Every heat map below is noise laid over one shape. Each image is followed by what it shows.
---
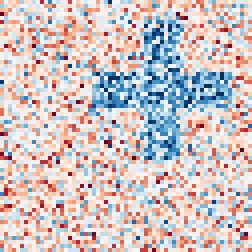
cross
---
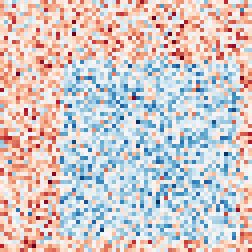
square
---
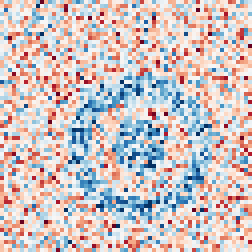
bullseye
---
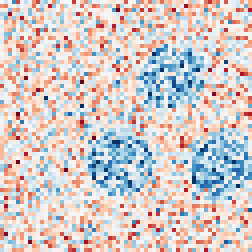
three dots
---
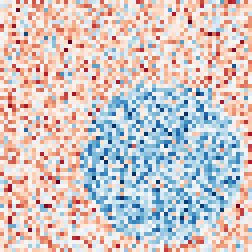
disc
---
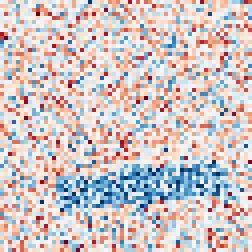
bar
